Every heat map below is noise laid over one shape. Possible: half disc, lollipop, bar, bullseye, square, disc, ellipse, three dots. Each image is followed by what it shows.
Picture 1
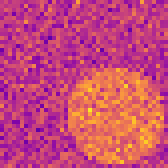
disc
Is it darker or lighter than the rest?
lighter
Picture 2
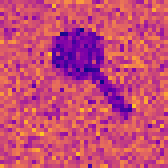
lollipop
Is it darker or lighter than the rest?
darker
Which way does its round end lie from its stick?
up and left
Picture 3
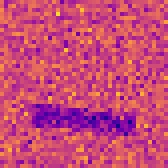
bar
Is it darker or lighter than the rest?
darker
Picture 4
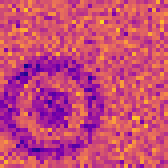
bullseye
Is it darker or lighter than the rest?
darker
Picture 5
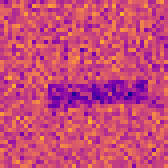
bar
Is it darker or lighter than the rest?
darker
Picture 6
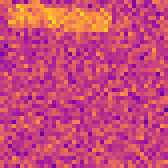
bar
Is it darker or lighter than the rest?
lighter
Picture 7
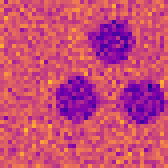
three dots
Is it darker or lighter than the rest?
darker
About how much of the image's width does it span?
two thirds
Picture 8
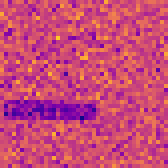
bar
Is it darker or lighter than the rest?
darker
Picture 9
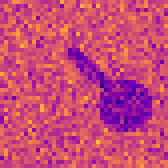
lollipop
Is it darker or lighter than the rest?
darker
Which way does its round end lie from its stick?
down and right
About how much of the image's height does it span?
half
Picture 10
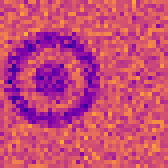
bullseye
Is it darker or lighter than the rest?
darker
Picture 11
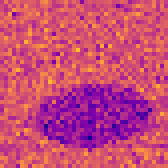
ellipse
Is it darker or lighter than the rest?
darker
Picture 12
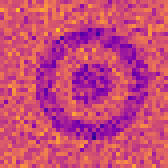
bullseye
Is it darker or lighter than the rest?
darker
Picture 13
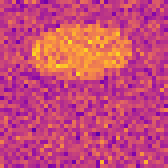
ellipse
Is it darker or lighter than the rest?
lighter
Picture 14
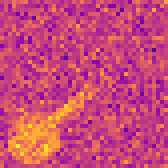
lollipop
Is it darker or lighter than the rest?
lighter
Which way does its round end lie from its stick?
down and left
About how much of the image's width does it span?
half
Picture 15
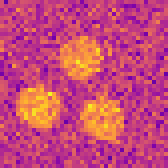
three dots
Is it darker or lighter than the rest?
lighter
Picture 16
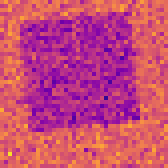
square
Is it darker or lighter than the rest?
darker
